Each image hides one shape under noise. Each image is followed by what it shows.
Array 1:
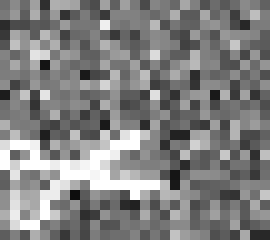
pair of scissors
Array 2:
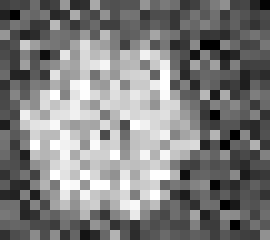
flower
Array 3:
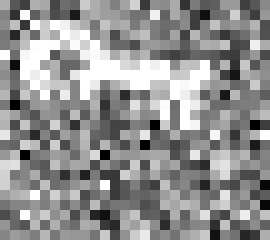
key
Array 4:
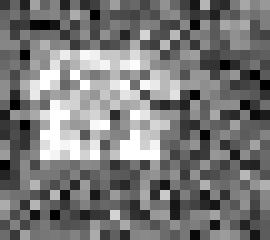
telephone
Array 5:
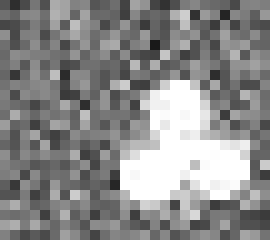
club
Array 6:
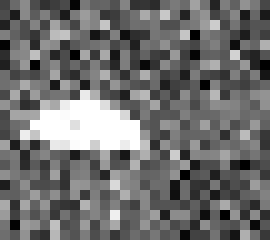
umbrella
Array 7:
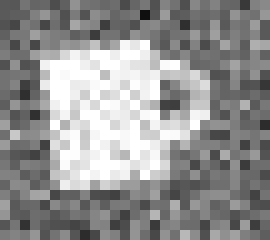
cup
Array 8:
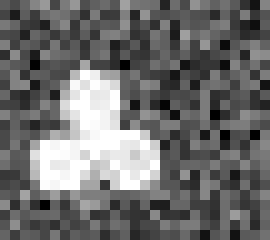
club
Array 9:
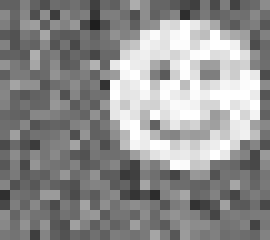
smiling face
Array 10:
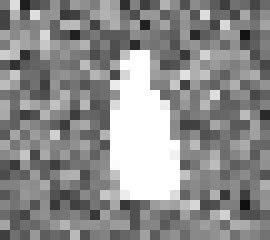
bottle
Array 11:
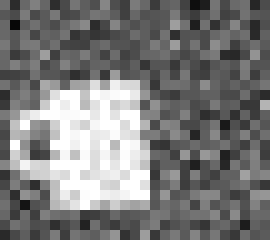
cup
